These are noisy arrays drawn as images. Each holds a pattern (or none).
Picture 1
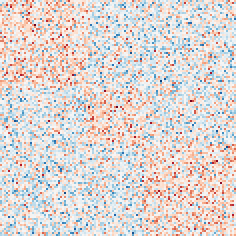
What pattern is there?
blocks along the diagonal
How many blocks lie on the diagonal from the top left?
3
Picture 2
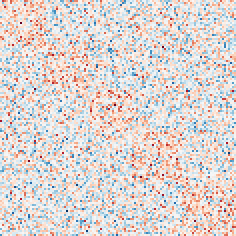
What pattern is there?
blocks along the diagonal
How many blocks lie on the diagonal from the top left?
5
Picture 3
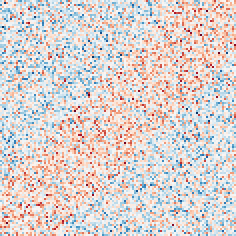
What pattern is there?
a diagonal band
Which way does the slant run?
bottom left to top right
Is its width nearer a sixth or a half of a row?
a half
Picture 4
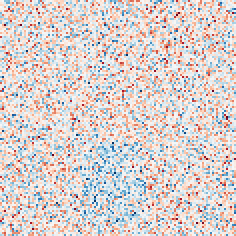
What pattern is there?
one block
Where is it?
bottom middle
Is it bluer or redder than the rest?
bluer
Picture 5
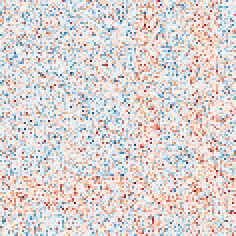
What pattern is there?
bands of rows crossing bands of columns
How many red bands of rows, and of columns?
1 and 2
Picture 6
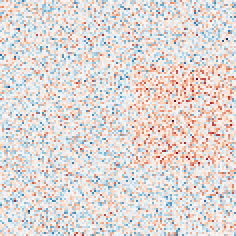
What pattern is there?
one block
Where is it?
middle right
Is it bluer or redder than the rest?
redder
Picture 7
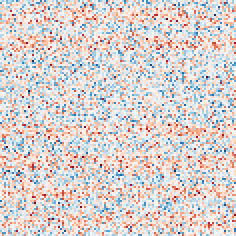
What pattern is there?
bands of rows
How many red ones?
6
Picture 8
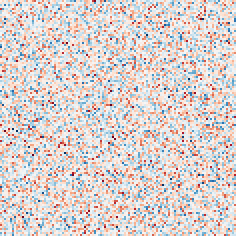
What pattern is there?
only noise
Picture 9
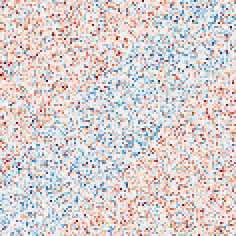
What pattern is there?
a diagonal band
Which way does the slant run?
bottom left to top right
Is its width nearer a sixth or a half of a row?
a half
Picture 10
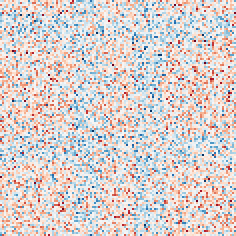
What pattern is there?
bands of rows crossing bands of columns
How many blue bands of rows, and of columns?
2 and 2
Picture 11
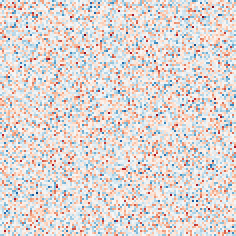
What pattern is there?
only noise
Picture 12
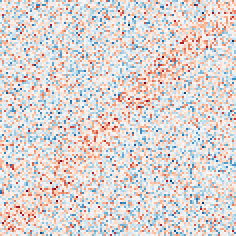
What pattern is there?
a diagonal band
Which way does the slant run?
bottom left to top right
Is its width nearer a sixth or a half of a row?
a sixth
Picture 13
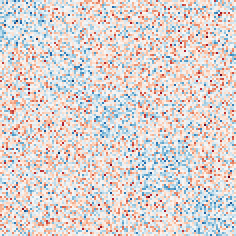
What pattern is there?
blocks along the diagonal
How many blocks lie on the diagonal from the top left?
5
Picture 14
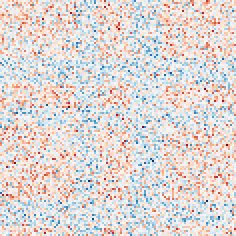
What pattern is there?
bands of rows crossing bands of columns
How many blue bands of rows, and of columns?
3 and 2
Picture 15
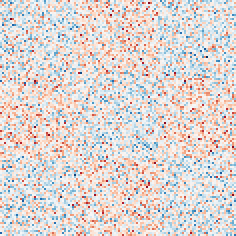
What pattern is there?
a checkerboard
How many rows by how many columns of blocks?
3 by 3
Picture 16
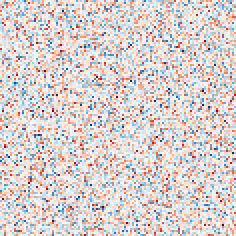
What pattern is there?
only noise
